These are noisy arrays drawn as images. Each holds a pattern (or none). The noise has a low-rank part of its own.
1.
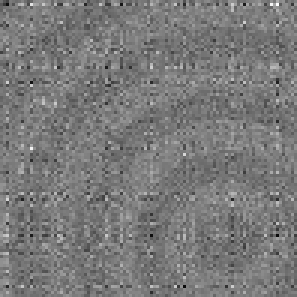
rings round one point
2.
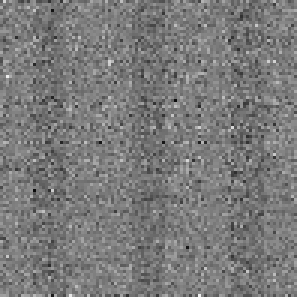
vertical stripes
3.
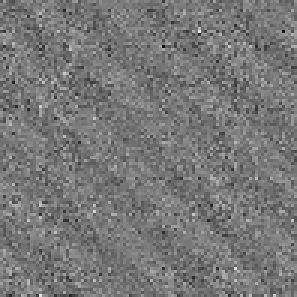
diagonal stripes
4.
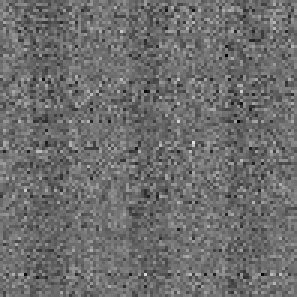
vertical stripes
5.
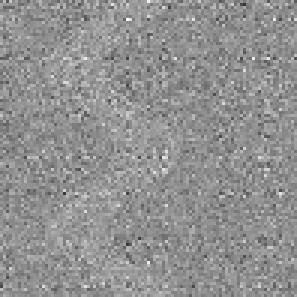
a wavy band
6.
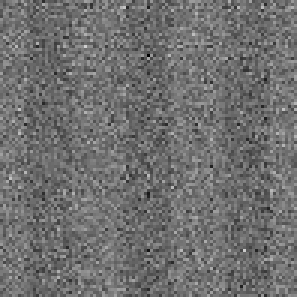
vertical stripes
